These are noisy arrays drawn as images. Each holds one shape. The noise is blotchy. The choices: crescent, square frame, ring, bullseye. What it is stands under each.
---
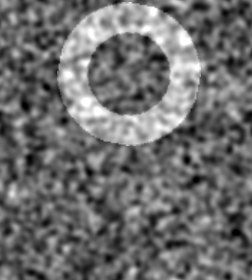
light ring
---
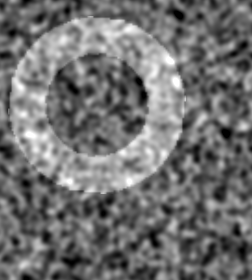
light ring
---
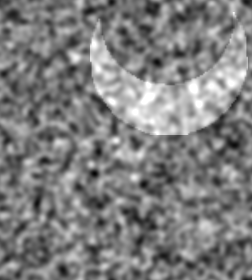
light crescent
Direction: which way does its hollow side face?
up
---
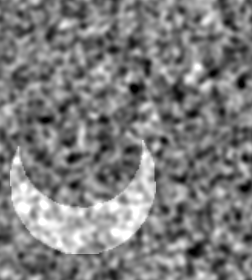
light crescent
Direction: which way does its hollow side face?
up
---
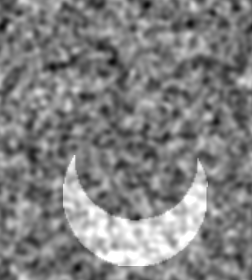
light crescent
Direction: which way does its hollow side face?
up
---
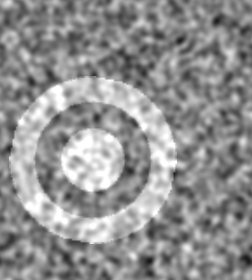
light bullseye
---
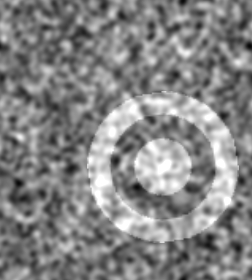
light bullseye
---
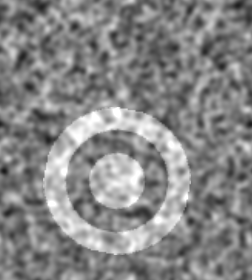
light bullseye
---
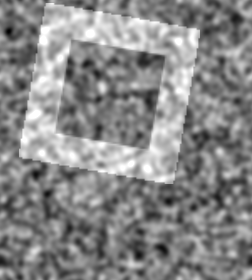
light square frame
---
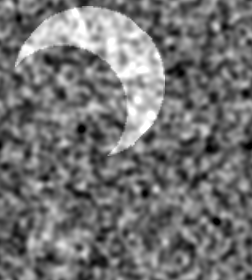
light crescent
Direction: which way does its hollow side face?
down and left
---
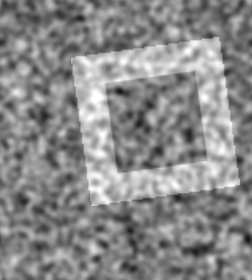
light square frame
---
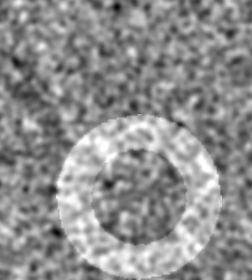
light ring
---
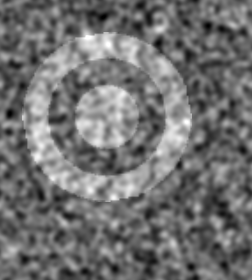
light bullseye
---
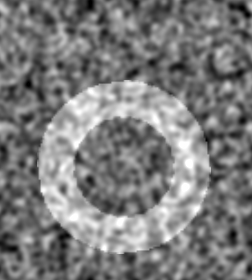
light ring
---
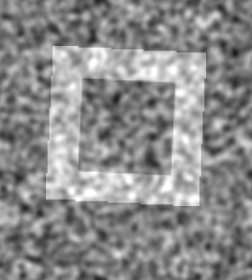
light square frame
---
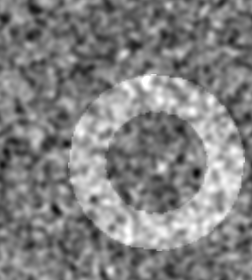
light ring
